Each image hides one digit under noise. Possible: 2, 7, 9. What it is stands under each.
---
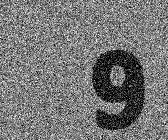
9
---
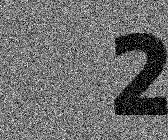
2
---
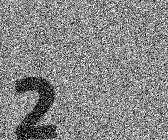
2
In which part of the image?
bottom left
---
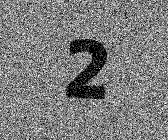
2
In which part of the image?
centre
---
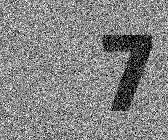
7
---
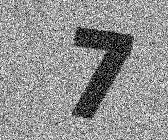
7
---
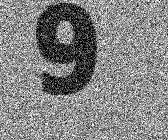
9
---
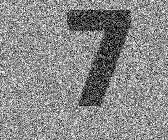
7
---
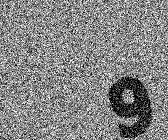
9
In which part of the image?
bottom right
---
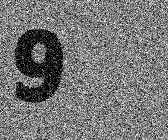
9
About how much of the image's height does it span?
half
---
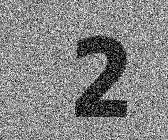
2
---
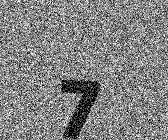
7
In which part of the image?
bottom middle
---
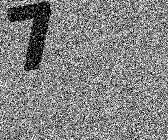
7
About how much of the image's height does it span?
half
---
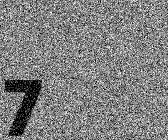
7
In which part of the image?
bottom left
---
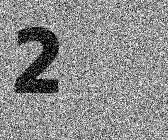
2
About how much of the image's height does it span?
half
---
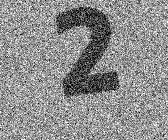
2
